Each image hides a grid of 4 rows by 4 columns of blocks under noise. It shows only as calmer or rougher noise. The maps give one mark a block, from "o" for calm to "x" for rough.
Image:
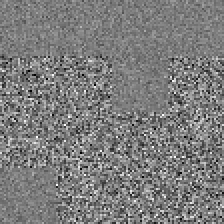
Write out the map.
o o o o
x x o x
x x x x
o x x x
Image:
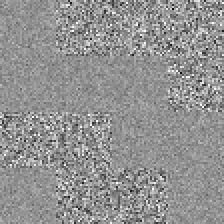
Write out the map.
o x x x
o o o x
x x o o
o x x o
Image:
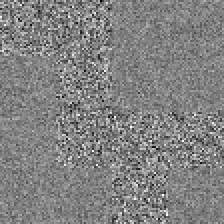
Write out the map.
x x o o
o x o o
o x x x
o o x o
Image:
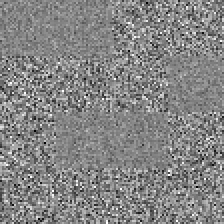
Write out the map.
o o x x
x x x o
x o o x
x x x x
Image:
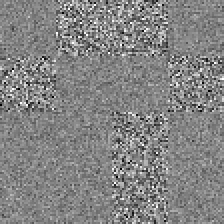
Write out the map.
o x x o
x o o x
o o x o
o o x o
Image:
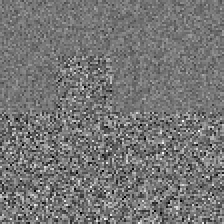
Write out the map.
o o o o
o x o o
x x x x
x x x x
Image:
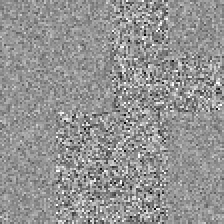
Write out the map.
o o x o
o o x x
o x x o
o x x o
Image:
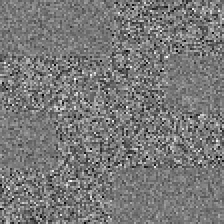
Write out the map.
o o x x
x x x o
o x x x
x x o o
